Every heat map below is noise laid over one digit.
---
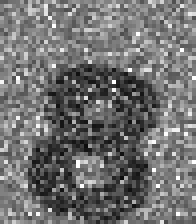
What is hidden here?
dark 8
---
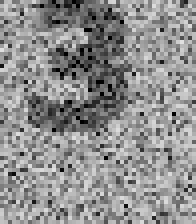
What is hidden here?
dark 3
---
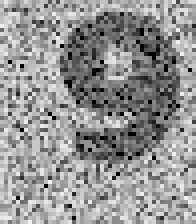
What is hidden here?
dark 9
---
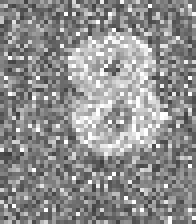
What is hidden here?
light 8
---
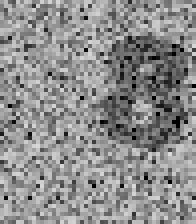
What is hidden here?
dark 8
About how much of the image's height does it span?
half
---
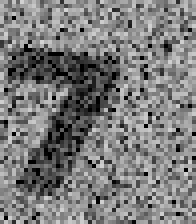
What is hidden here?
dark 7
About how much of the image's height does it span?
two thirds
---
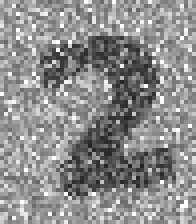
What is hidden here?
dark 2
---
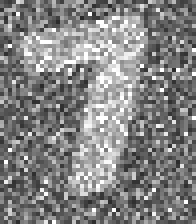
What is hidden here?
light 7
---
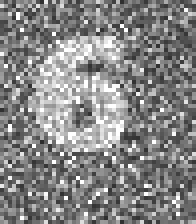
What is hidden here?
light 6
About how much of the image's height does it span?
half
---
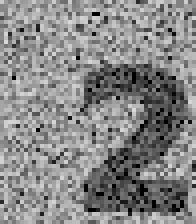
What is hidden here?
dark 2
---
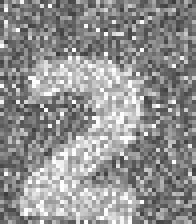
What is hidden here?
light 2
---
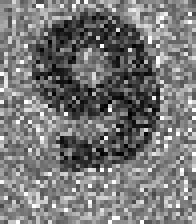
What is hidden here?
dark 9
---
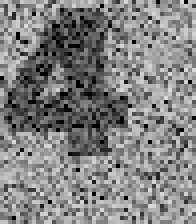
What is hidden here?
dark 4
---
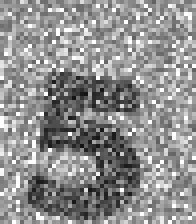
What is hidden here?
dark 5
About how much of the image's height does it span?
two thirds
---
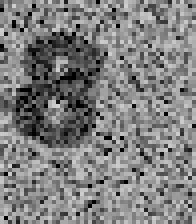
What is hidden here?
dark 8
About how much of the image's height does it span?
half
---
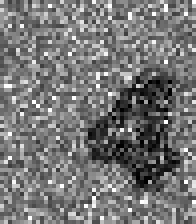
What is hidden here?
dark 4
